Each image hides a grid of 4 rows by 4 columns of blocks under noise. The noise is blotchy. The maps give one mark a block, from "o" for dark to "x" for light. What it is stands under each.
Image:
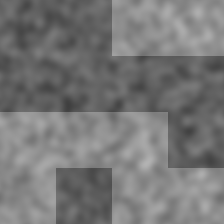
ooxx
oooo
xxxo
xoxx
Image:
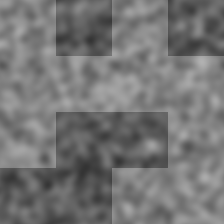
xoxo
xxxx
xoox
ooxx
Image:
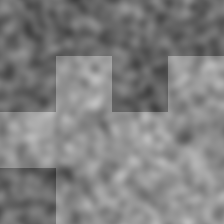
oooo
oxox
xxxx
oxxx
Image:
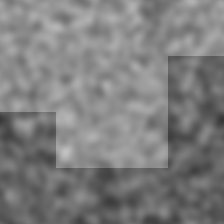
xxxx
xxxo
oxxo
oooo
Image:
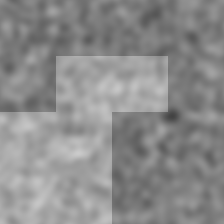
oooo
oxxo
xxoo
xxoo
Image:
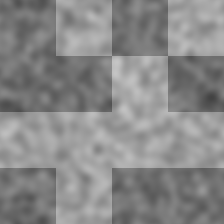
oxox
ooxo
xxxx
oxoo
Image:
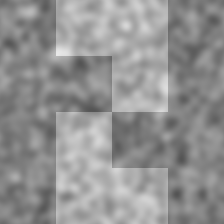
oxxo
ooxo
oxoo
oxxo
